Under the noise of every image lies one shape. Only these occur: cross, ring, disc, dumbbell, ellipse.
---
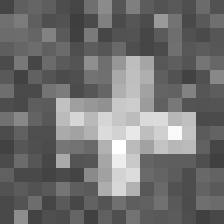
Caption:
light cross
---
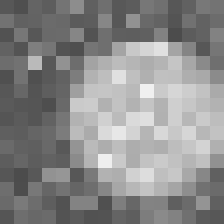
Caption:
light disc
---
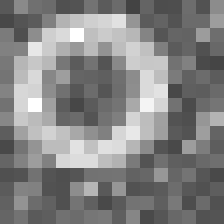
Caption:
light ring
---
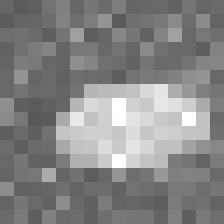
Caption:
light ellipse
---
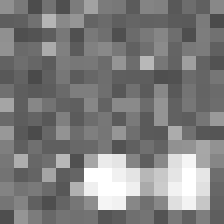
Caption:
light dumbbell
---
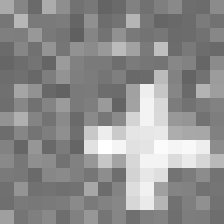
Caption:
light cross
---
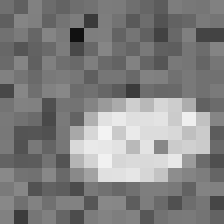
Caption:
light ellipse
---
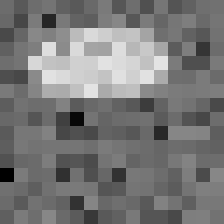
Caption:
light ellipse
